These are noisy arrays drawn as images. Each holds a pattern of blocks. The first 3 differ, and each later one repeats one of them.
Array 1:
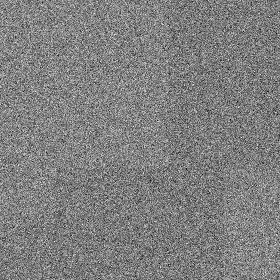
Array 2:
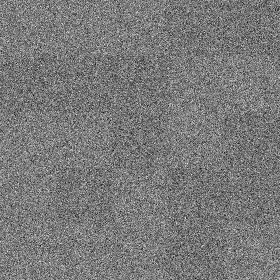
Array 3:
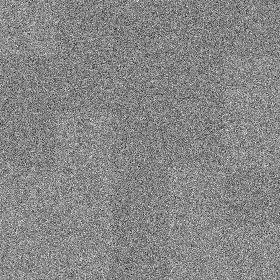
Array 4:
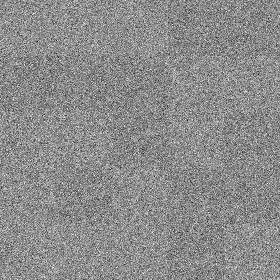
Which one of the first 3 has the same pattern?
2
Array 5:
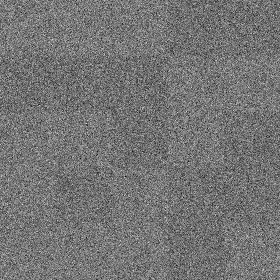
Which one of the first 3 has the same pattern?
2
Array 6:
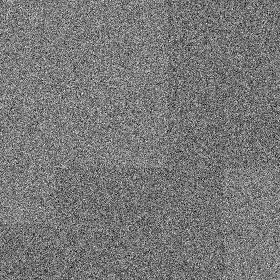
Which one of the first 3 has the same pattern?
1
